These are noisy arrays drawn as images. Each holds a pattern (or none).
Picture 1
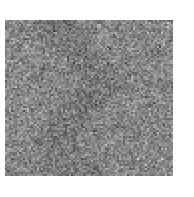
a wavy band
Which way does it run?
top to bottom
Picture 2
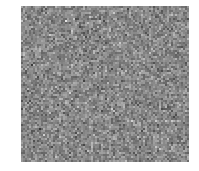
only noise
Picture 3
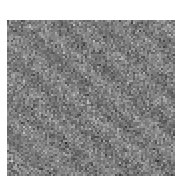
diagonal stripes
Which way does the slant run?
top left to bottom right
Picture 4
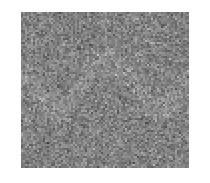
a wavy band
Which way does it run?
left to right
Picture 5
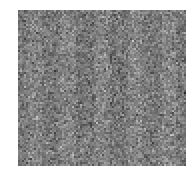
vertical stripes
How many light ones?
5
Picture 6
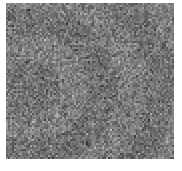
rings round one point
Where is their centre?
middle left
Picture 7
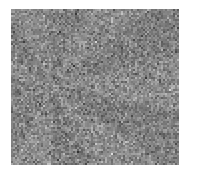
spokes from one point
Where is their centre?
middle left
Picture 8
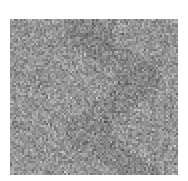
a wavy band
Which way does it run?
top to bottom
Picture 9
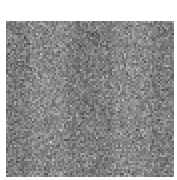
vertical stripes
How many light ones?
2
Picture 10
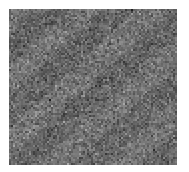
diagonal stripes
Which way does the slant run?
bottom left to top right
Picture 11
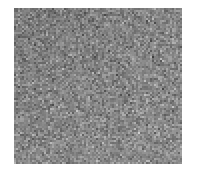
a smooth slope
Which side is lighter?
bottom right
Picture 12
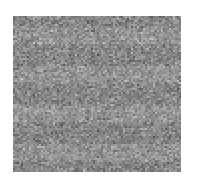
horizontal stripes
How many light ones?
4
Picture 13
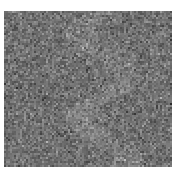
a wavy band
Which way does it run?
top to bottom
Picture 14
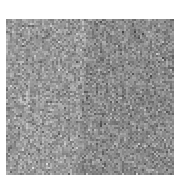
a sharp edge
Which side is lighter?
left
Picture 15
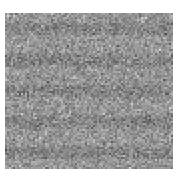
horizontal stripes
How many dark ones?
5
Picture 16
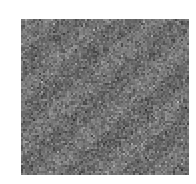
diagonal stripes
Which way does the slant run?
bottom left to top right
